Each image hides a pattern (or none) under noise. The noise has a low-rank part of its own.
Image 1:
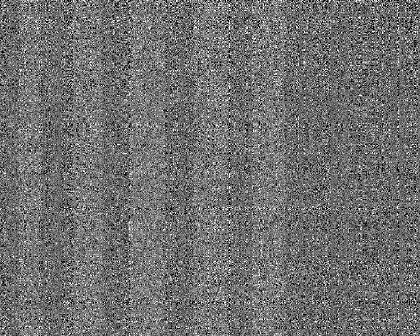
bands of columns
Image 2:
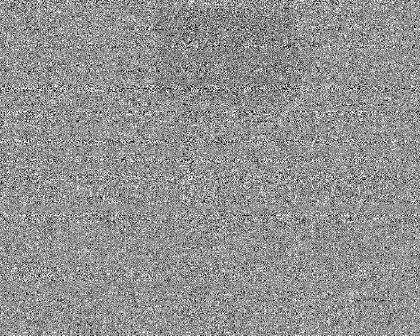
one block
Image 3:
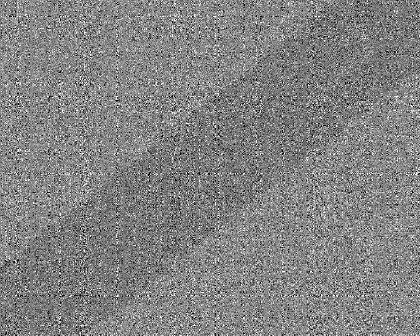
a diagonal band
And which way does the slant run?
bottom left to top right
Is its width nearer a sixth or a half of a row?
a half
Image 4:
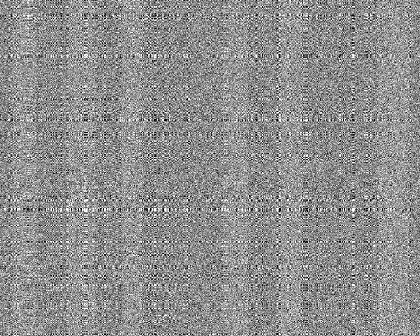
bands of columns
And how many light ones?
6
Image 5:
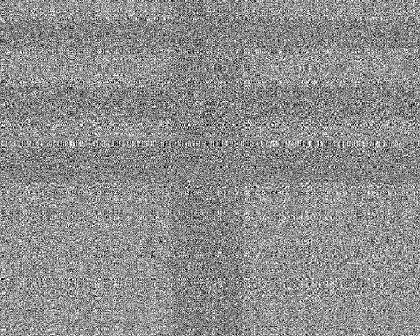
bands of rows crossing bands of columns
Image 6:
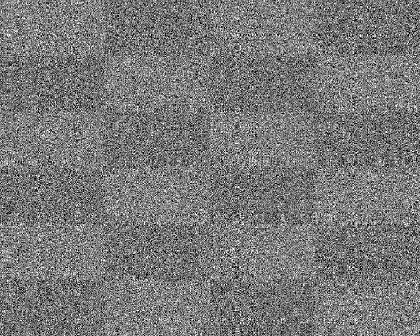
a checkerboard
